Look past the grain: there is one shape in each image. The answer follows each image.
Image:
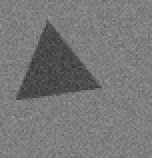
triangle
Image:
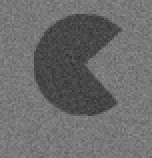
disc with a wedge cut out
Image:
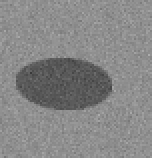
ellipse
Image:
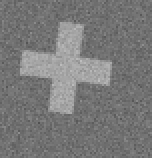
cross
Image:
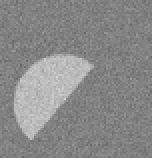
half disc
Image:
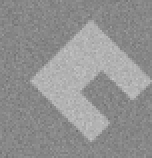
square with a notch
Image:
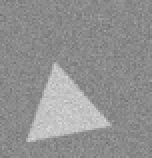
triangle
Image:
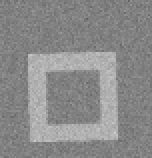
square frame
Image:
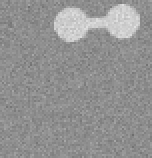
dumbbell
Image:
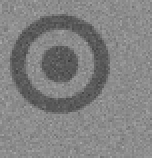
bullseye
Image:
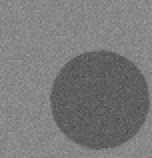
disc
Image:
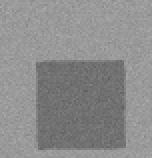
square
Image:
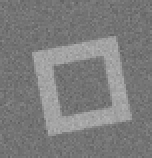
square frame
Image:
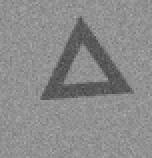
triangle frame
